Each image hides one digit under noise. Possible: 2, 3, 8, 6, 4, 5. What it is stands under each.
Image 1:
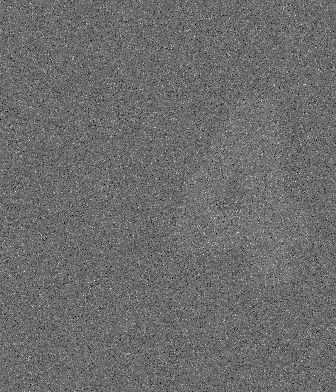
4
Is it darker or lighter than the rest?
lighter
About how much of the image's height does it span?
half
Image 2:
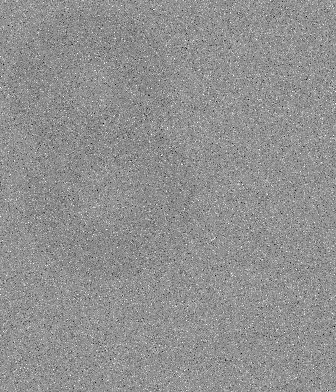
8
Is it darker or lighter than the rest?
darker
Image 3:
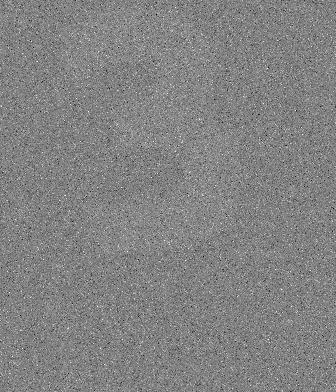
3
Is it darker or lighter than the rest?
lighter
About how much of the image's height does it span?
two thirds
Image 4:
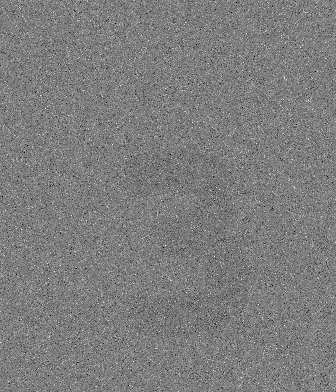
3
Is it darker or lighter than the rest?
darker
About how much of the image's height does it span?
half
